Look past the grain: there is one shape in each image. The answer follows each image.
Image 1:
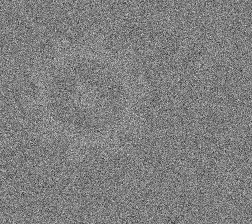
gear
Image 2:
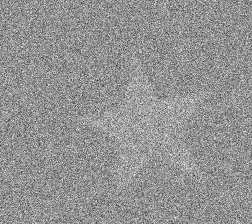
star
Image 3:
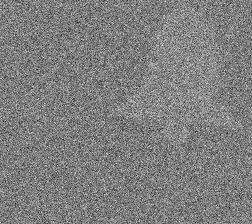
bell
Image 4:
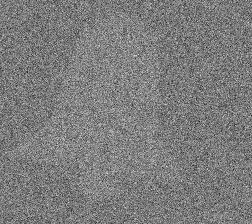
bell
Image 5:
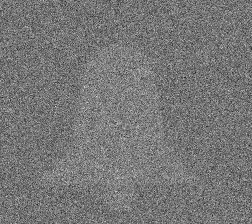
bell
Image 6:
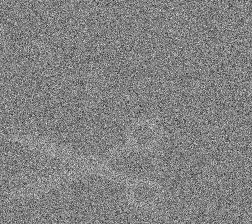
pair of scissors
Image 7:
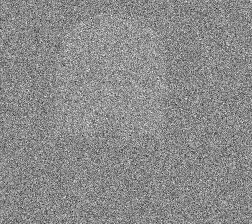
ghost
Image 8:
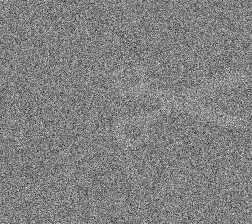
pair of scissors
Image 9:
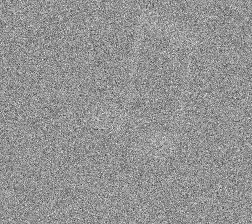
pair of musical notes
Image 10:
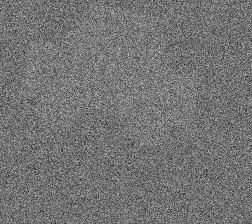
car
